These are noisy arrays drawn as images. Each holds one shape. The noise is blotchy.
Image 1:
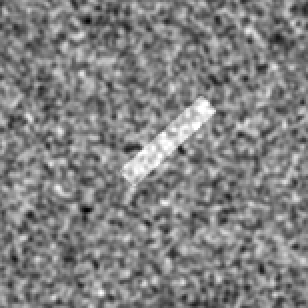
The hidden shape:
bar
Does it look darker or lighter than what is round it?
lighter
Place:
centre
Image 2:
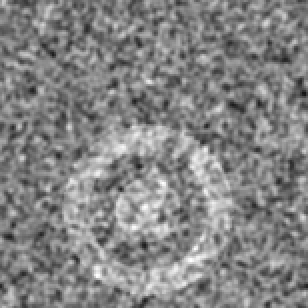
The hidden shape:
bullseye
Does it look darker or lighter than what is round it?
lighter
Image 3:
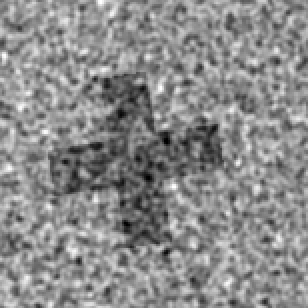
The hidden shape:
cross
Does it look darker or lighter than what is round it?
darker
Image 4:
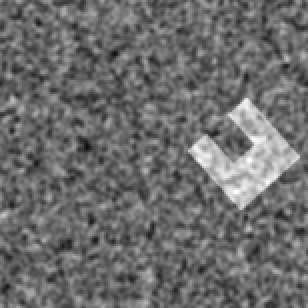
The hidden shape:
square with a notch
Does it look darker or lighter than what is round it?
lighter
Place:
middle right
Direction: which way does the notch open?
up and left
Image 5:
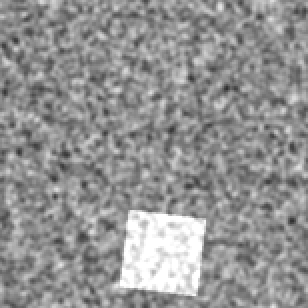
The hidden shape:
square
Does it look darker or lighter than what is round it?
lighter
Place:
bottom middle
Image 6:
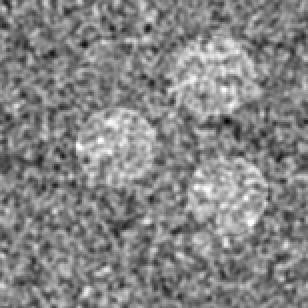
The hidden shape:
three dots
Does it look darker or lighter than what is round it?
lighter
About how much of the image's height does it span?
two thirds
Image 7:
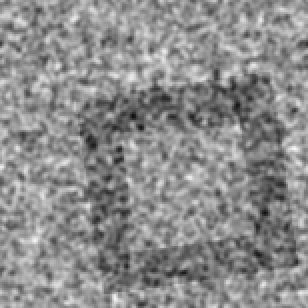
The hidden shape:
square frame
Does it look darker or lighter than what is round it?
darker
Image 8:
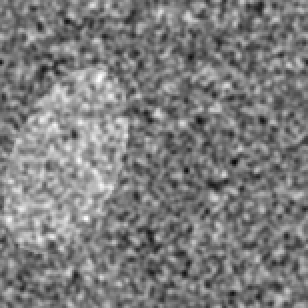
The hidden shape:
ellipse
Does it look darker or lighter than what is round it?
lighter
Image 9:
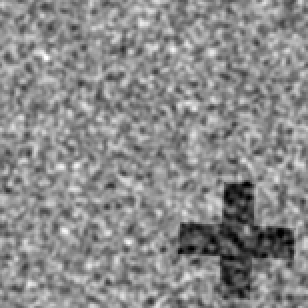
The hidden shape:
cross
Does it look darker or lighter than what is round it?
darker
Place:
bottom right
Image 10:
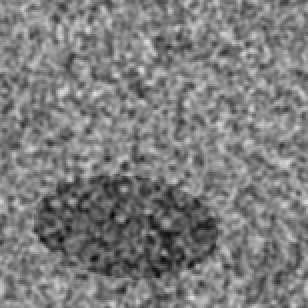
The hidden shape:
ellipse
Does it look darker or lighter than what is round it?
darker
